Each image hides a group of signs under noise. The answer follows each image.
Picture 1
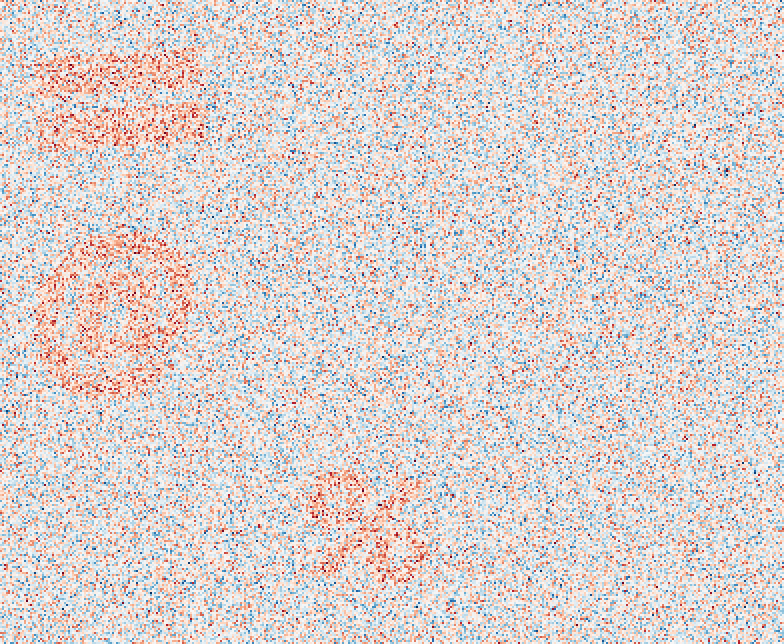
top left: equals sign; middle left: at sign; bottom middle: percent sign
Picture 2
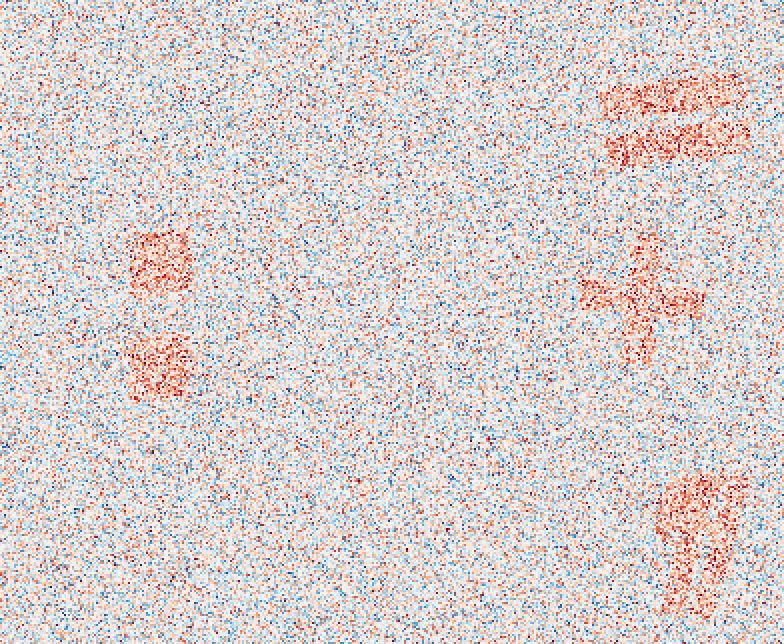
top right: equals sign; middle left: colon; middle right: plus sign; bottom right: pilcrow
